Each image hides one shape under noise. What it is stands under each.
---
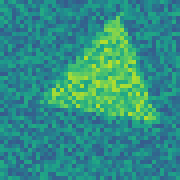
triangle
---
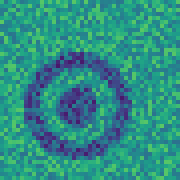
bullseye
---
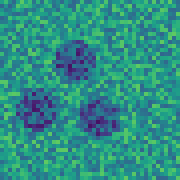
three dots
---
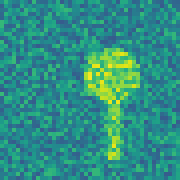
lollipop
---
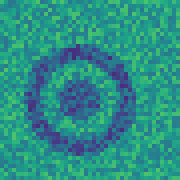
bullseye
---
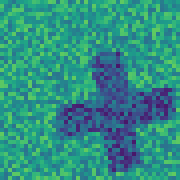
cross
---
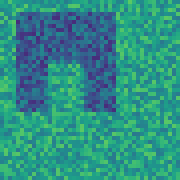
square with a notch
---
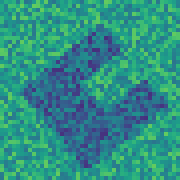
square with a notch
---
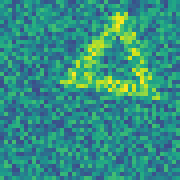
triangle frame
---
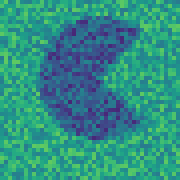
disc with a wedge cut out
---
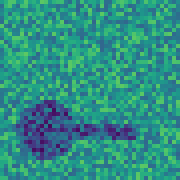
lollipop
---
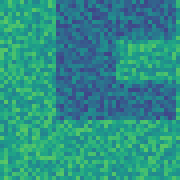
square with a notch
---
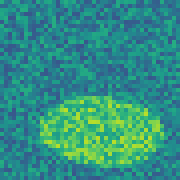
ellipse
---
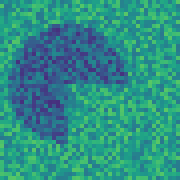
disc with a wedge cut out
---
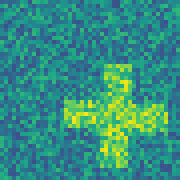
cross
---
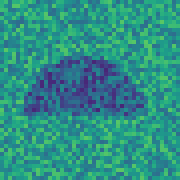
half disc
